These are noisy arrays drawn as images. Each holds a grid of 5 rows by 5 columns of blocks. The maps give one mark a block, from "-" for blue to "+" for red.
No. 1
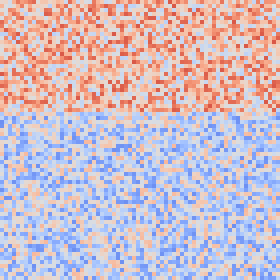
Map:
+++++
+++++
-----
-----
-----
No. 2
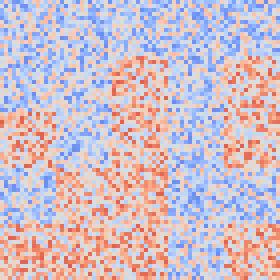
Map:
-----
--+-+
+-+-+
-++--
+++-+
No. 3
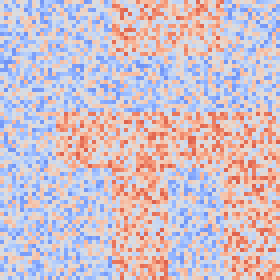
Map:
--++-
-----
-++++
--+-+
--+-+
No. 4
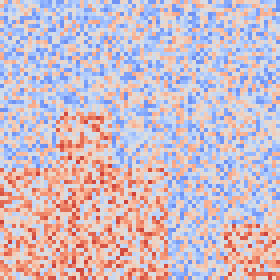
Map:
-----
-----
-+---
+++--
+++-+
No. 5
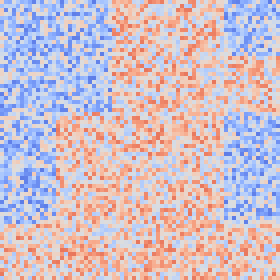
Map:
--++-
--+++
-+++-
-+++-
+++++
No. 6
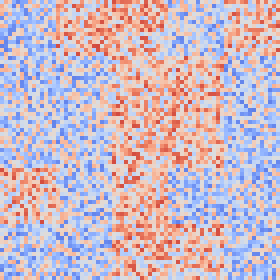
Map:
-++-+
--++-
--++-
+-+--
--++-
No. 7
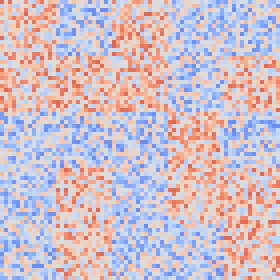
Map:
+-+--
+++-+
---+-
-+-++
-+--+
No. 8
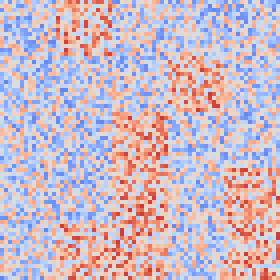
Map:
-+---
---+-
--+--
--+-+
-++-+
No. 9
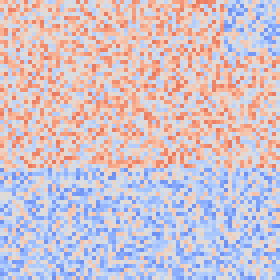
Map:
++++-
+++++
+++++
-----
-----
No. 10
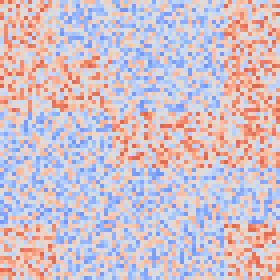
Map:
+---+
++--+
--+++
-----
+---+
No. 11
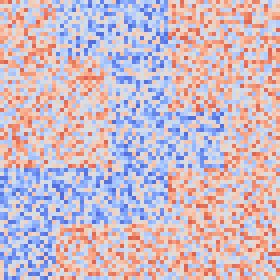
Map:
+--++
++-++
++--+
---++
-++++
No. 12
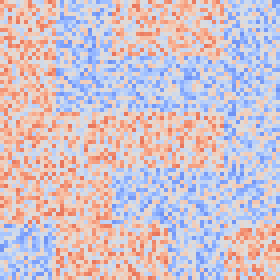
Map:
+-++-
+----
++++-
++---
-++-+
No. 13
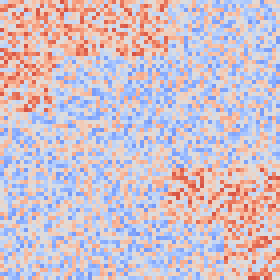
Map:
+++--
+----
-----
---++
----+
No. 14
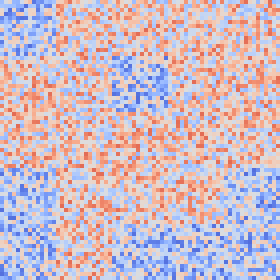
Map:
-++++
++-++
+++++
-+++-
-+---
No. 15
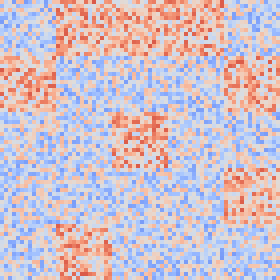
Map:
-+++-
+---+
--+--
----+
-+---
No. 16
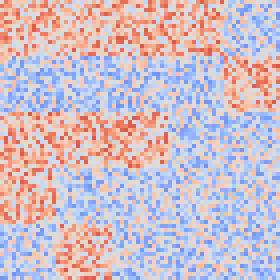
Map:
++++-
----+
+++--
+----
-+---
